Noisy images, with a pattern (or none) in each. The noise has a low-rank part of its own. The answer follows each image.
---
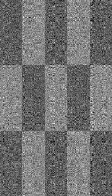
a checkerboard
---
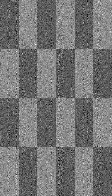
a checkerboard
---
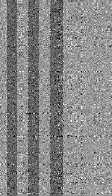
bands of columns
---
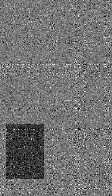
one block
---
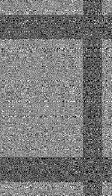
bands of rows crossing bands of columns
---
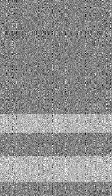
bands of rows
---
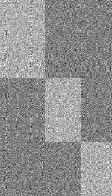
blocks along the diagonal
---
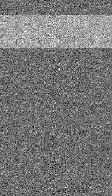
one band of rows
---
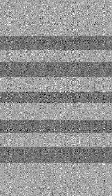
bands of rows
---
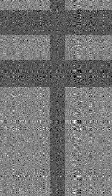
bands of rows crossing bands of columns
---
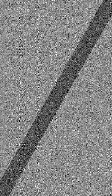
a diagonal band
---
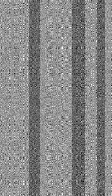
bands of columns
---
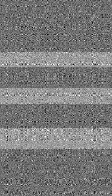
bands of rows
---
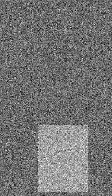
one block
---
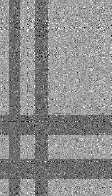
bands of rows crossing bands of columns
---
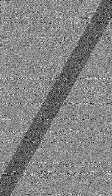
a diagonal band
